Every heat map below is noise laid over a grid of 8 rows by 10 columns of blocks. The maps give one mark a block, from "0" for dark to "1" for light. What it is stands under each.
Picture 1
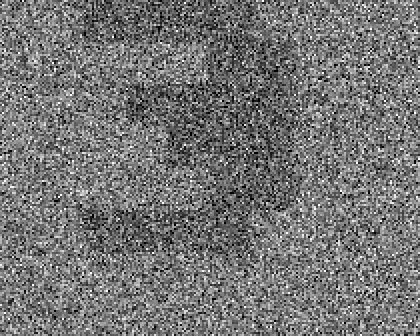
1 1 0 0 0 0 1 1 1 1
1 1 1 1 1 0 0 1 1 1
1 1 1 0 0 0 0 1 1 1
1 1 1 1 0 0 0 1 1 1
1 1 1 1 1 0 0 1 1 1
1 1 0 0 0 0 1 1 1 1
1 1 1 1 1 1 1 1 1 1
1 1 1 1 1 1 1 1 1 1
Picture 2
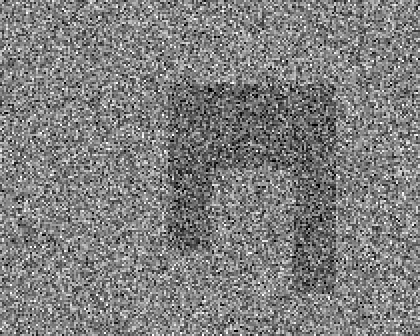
1 1 1 1 1 1 1 1 1 1
1 1 1 1 1 1 1 1 1 1
1 1 1 1 0 0 0 0 1 1
1 1 1 1 0 0 0 0 1 1
1 1 1 1 0 1 1 0 1 1
1 1 1 1 0 1 1 0 1 1
1 1 1 1 1 1 1 0 1 1
1 1 1 1 1 1 1 1 1 1
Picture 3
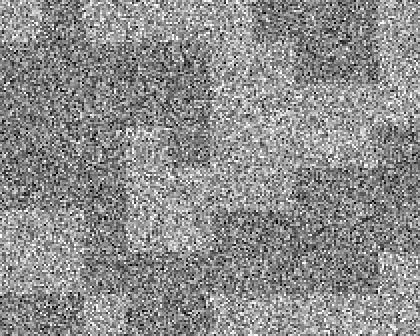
1 0 1 1 1 1 0 0 0 1
0 0 0 0 0 1 1 0 0 1
0 0 0 0 0 1 1 1 1 1
0 0 0 1 0 1 1 1 1 0
0 0 0 1 1 1 1 0 0 0
1 1 0 1 1 0 0 0 0 0
1 1 0 0 0 0 0 0 0 1
0 0 1 0 0 1 1 1 1 1
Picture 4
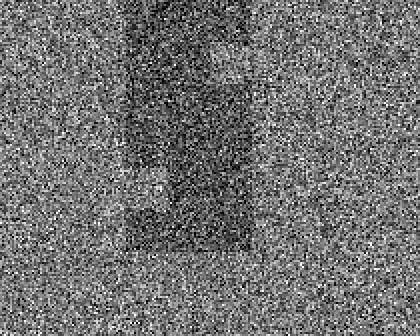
1 1 1 0 0 0 1 1 1 1
1 1 1 0 0 1 1 1 1 1
1 1 1 0 0 0 1 1 1 1
1 1 1 0 0 0 1 1 1 1
1 1 1 1 0 0 1 1 1 1
1 1 1 0 0 0 1 1 1 1
1 1 1 1 1 1 1 1 1 1
1 1 1 1 1 1 1 1 1 1
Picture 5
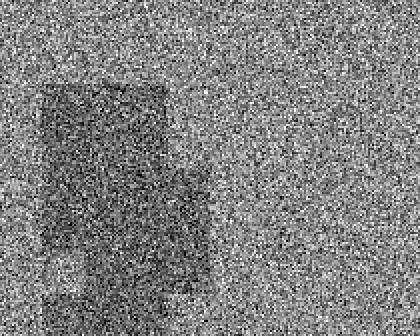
1 1 1 1 1 1 1 1 1 1
1 1 1 1 1 1 1 1 1 1
1 0 0 0 1 1 1 1 1 1
1 0 0 0 1 1 1 1 1 1
1 0 0 0 0 1 1 1 1 1
1 0 0 0 0 1 1 1 1 1
1 1 0 0 0 1 1 1 1 1
1 0 0 0 1 1 1 1 1 1
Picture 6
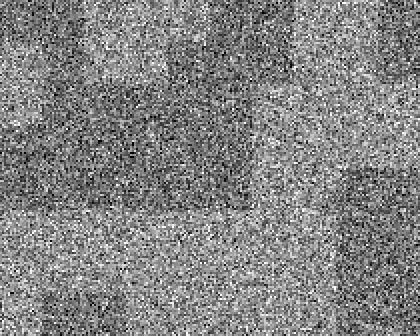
0 0 1 1 1 0 0 1 1 0
1 0 1 1 0 0 0 1 1 0
1 0 0 0 0 0 1 1 1 1
0 0 0 0 0 0 1 1 1 1
0 0 0 0 0 0 1 1 0 0
1 1 1 1 1 1 1 1 0 0
1 1 1 1 1 1 1 1 0 0
1 0 0 1 1 1 1 1 0 0
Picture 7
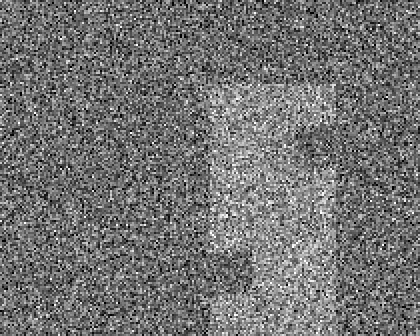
0 0 0 0 0 0 0 0 0 0
0 0 0 0 0 0 0 0 0 0
0 0 0 0 0 1 1 1 0 0
0 0 0 0 0 1 1 0 0 0
0 0 0 0 0 1 1 1 0 0
0 0 0 0 0 1 1 1 0 0
0 0 0 0 0 0 1 1 0 0
0 0 0 0 0 1 1 1 0 0
